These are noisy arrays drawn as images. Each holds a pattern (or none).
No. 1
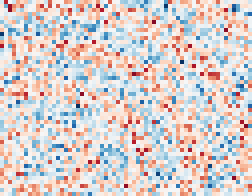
rings round one point
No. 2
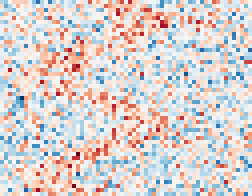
a wavy band
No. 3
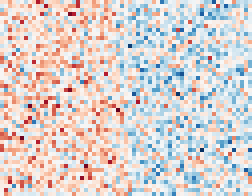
a sharp edge
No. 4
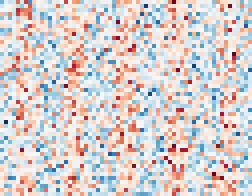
vertical stripes
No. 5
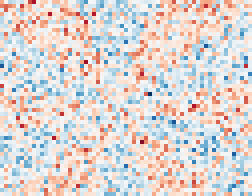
spokes from one point
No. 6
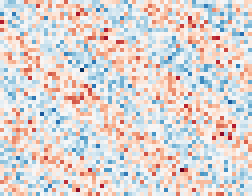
diagonal stripes
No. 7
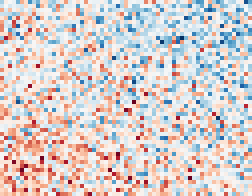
a smooth slope
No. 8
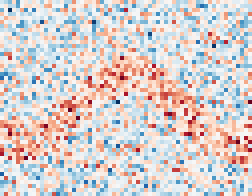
a wavy band
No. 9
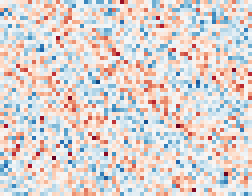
diagonal stripes
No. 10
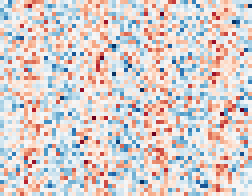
vertical stripes
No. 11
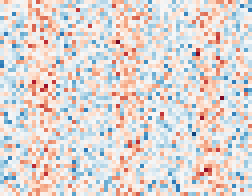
vertical stripes
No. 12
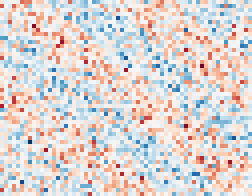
diagonal stripes
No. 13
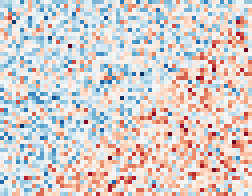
a sharp edge
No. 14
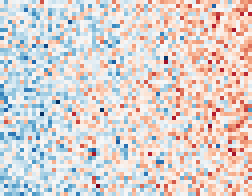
a smooth slope
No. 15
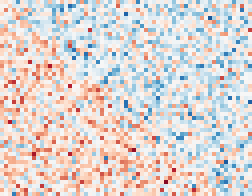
a sharp edge
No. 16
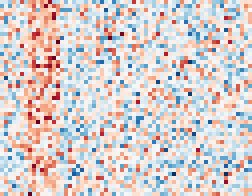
one vertical stripe
